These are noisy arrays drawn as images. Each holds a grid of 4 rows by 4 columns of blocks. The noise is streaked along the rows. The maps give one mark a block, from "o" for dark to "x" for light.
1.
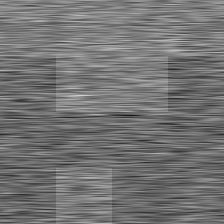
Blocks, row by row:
x x x x
o x x o
o o o o
o x o o
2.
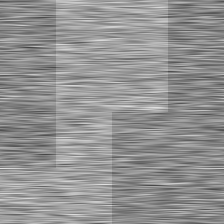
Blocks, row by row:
o x x o
o x x o
o x o o
x x o o
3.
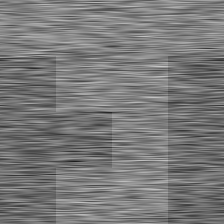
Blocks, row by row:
x x x x
o x x o
o o x o
o x x o
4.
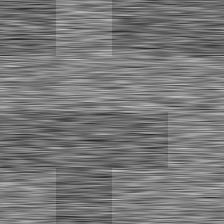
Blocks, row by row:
o x o o
x x x x
o o o x
x o x x
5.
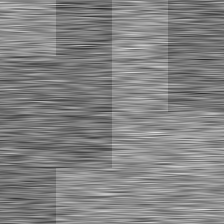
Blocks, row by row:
x o x o
o o x o
o o x x
o x x x
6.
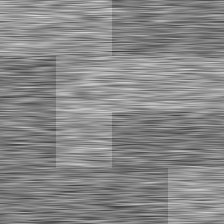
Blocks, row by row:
x x o o
o x x x
o x o o
o o o x
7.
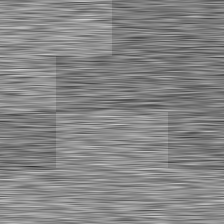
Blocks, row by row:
x x o o
x o o o
o x x o
x x x x
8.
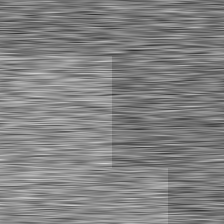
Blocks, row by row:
o o o o
x x o o
x x o o
x x x o
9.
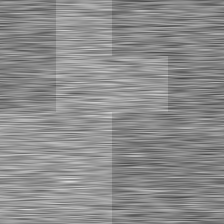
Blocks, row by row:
o x o o
o x x o
x x o o
x x o o
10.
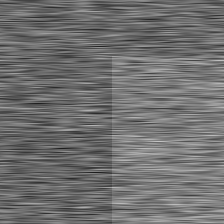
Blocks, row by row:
o o o o
o o x x
o o x x
o o x x
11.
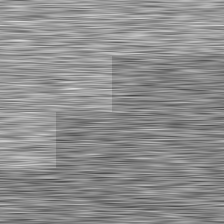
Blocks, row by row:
x x x x
x x o o
x o o o
o o o o
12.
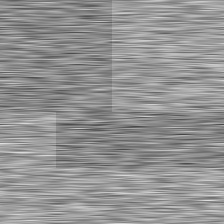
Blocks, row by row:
o o x x
o o x x
x o o o
x x x x
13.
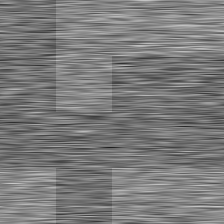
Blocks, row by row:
o x x x
o x o o
o o o o
x o x x
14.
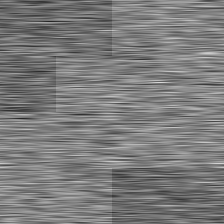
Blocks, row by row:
o o x x
o x x x
x x x x
x x o o
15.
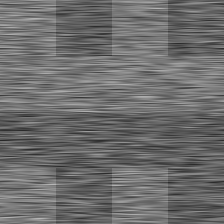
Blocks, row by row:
x o x o
x x x x
o o o o
x o x o
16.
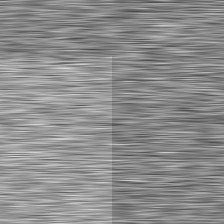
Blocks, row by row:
o o o o
x x o o
x x o o
x x o o
